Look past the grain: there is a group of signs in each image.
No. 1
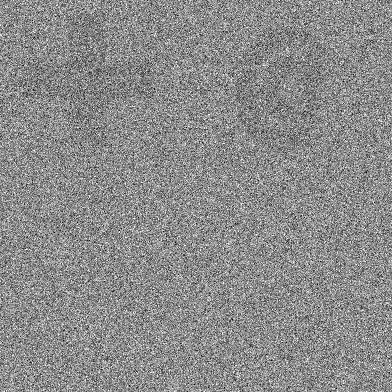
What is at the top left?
plus sign
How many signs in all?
2
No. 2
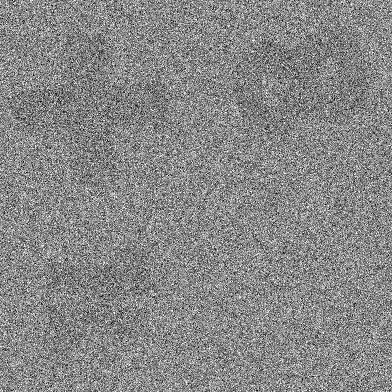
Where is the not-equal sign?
bottom left
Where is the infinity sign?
top right
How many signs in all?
3
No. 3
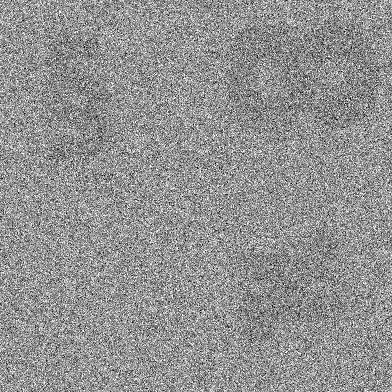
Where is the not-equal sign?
bottom right
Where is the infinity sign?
top right
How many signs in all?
3
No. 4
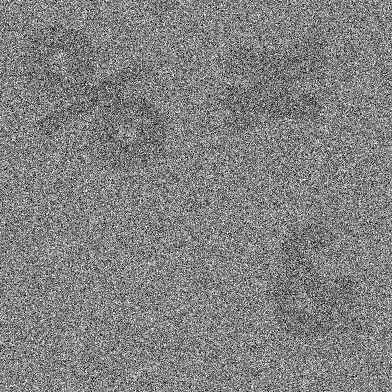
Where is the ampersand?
bottom right
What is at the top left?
percent sign
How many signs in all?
3
